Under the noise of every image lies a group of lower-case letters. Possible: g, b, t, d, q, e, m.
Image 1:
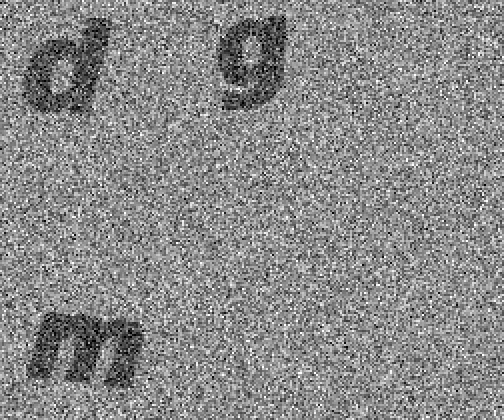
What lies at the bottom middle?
nothing
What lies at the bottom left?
m
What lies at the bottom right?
nothing
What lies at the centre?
nothing
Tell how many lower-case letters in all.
3
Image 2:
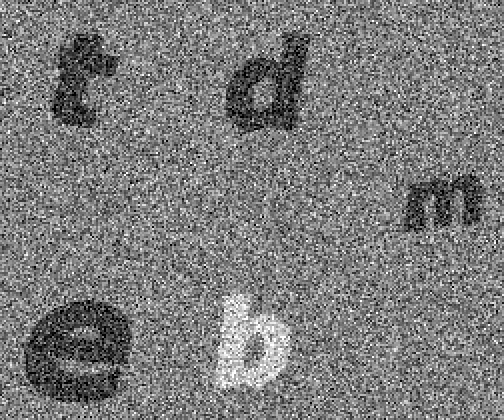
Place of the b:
bottom middle
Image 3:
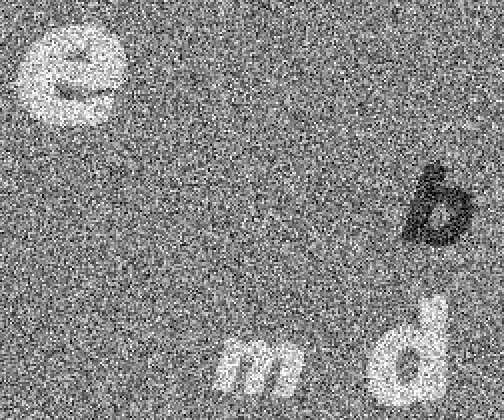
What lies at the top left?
e
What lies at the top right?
nothing
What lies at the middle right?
b
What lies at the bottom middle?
m
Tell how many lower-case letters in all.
4
